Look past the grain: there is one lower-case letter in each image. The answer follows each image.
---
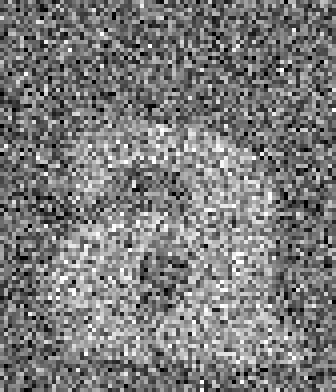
a
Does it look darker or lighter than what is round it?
lighter
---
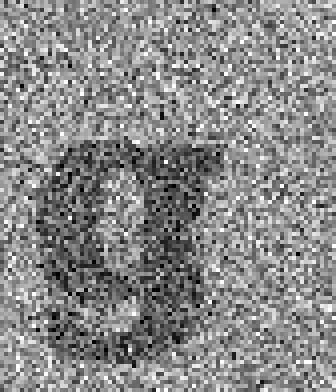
g
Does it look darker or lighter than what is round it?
darker
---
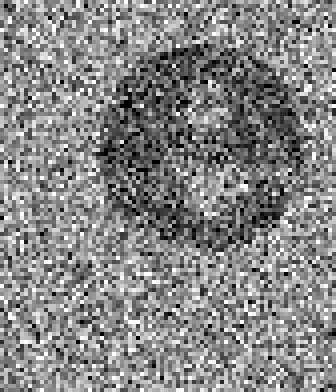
e
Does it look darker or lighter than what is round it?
darker
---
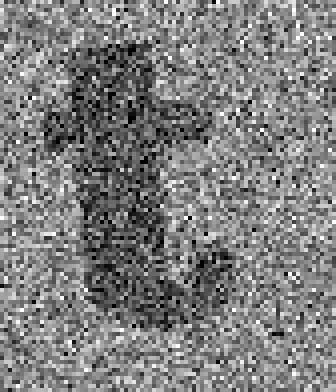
t
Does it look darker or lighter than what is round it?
darker
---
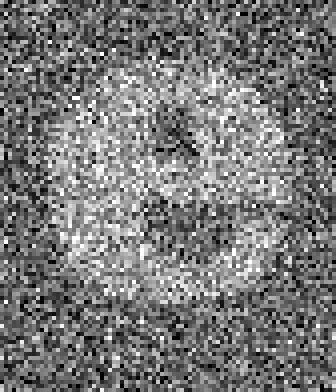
e
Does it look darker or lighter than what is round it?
lighter
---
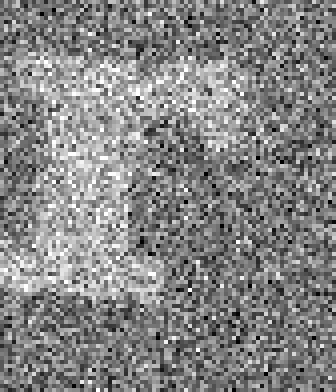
r
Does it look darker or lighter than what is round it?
lighter
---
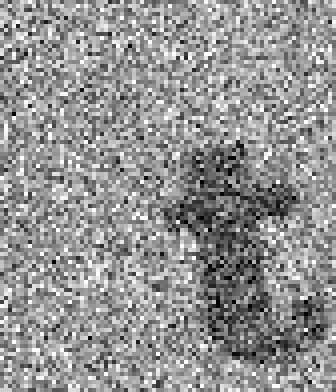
t
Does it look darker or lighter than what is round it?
darker
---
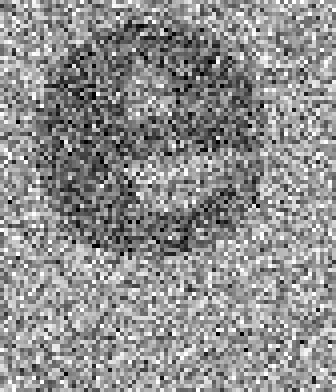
e
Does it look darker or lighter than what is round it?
darker
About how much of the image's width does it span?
two thirds
